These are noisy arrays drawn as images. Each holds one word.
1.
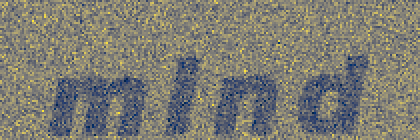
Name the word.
mind
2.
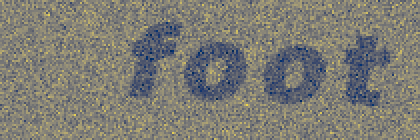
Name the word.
foot
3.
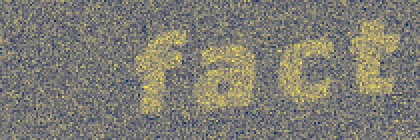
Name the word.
fact
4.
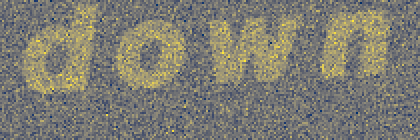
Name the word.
down
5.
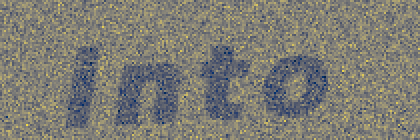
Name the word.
into
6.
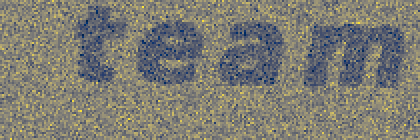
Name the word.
team
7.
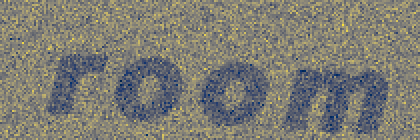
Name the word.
room
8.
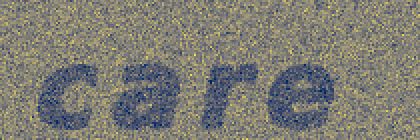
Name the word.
care
